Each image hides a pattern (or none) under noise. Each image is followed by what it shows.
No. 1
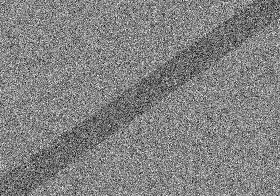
a diagonal band
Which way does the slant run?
bottom left to top right
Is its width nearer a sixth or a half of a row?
a sixth
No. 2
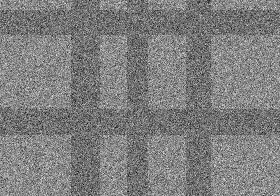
bands of rows crossing bands of columns
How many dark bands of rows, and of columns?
2 and 3
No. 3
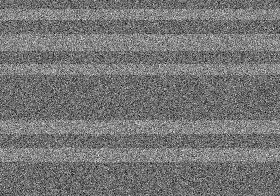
bands of rows
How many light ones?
5
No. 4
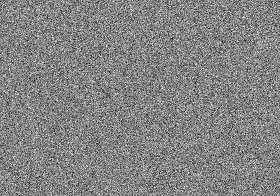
only noise
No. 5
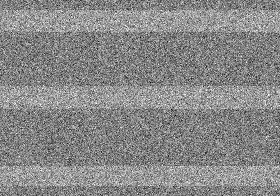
bands of rows
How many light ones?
3
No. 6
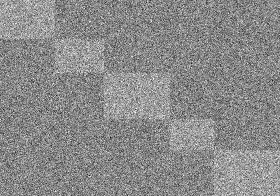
blocks along the diagonal
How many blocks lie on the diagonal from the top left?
5
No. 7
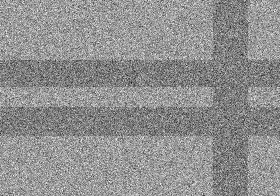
bands of rows crossing bands of columns
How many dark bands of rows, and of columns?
2 and 1
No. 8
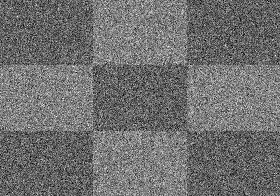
a checkerboard
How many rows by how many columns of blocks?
3 by 3
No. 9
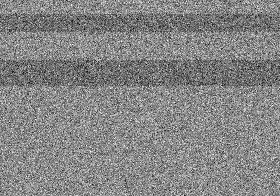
bands of rows
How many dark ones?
2
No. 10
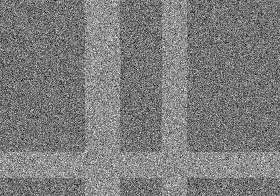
bands of rows crossing bands of columns
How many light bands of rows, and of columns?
1 and 2
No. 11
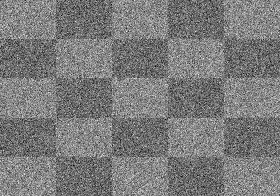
a checkerboard
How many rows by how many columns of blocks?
5 by 5
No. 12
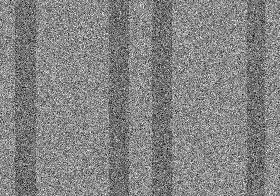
bands of columns
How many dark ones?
4
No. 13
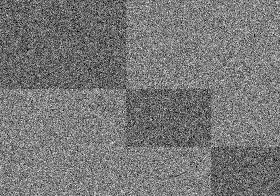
blocks along the diagonal
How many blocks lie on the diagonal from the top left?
3
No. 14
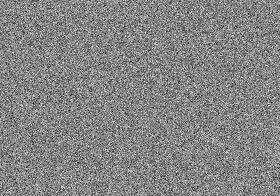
only noise
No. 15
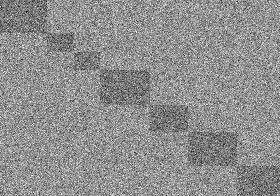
blocks along the diagonal
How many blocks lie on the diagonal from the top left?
7
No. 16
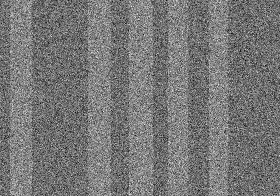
bands of columns
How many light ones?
5
